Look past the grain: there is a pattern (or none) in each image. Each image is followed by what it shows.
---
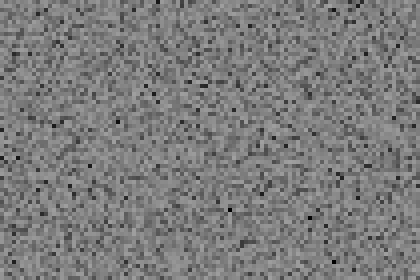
only noise
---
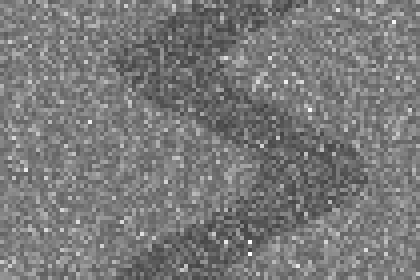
a wavy band
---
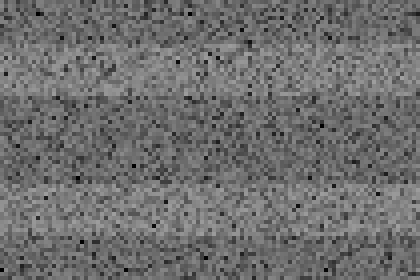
horizontal stripes
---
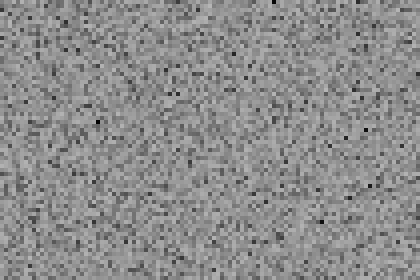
only noise
